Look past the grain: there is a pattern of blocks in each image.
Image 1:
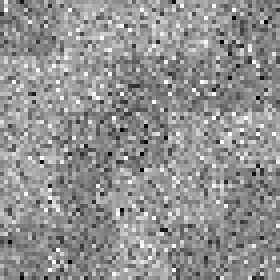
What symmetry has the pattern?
mirrored about the diagonal from the top left
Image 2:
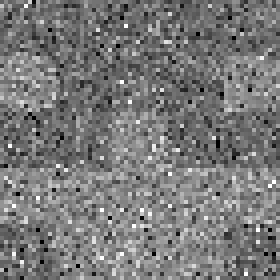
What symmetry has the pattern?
left and right mirror each other
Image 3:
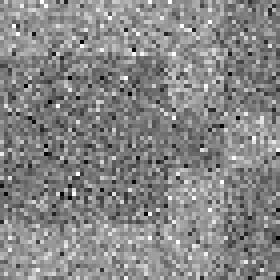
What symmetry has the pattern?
top and bottom mirror each other
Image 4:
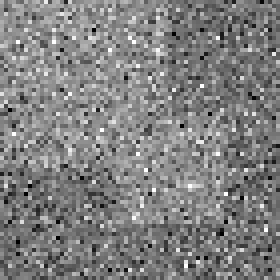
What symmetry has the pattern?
mirrored about the diagonal from the top left
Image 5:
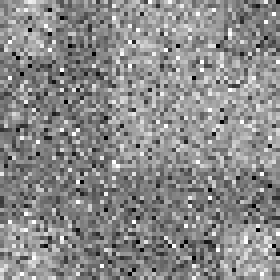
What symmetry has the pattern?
mirrored about the diagonal from the bottom left
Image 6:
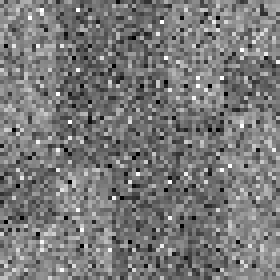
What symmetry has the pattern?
the same after a half turn
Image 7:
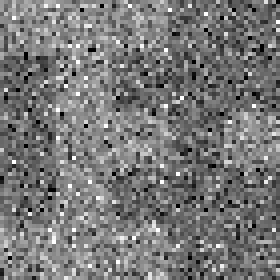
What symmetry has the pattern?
top and bottom mirror each other
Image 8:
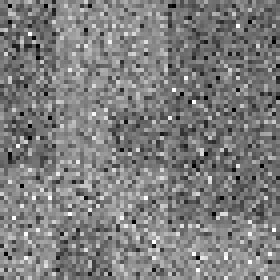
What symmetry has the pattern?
no symmetry
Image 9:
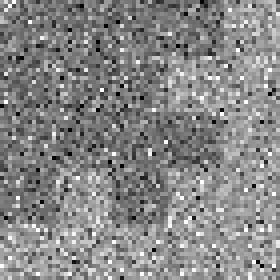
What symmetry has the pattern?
mirrored about the diagonal from the top left
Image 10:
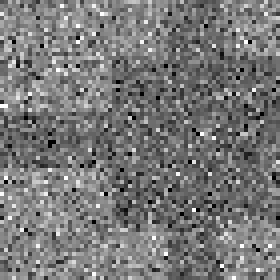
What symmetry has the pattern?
top and bottom mirror each other
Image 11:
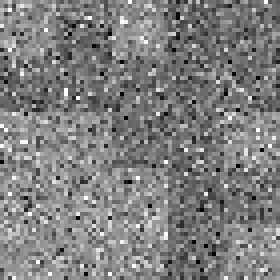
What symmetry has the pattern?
mirrored about the diagonal from the bottom left
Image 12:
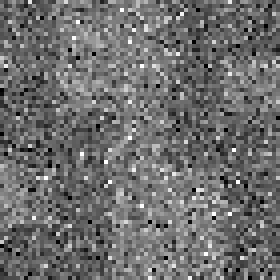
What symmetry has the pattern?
the same after a half turn
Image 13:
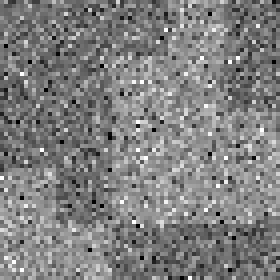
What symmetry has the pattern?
no symmetry
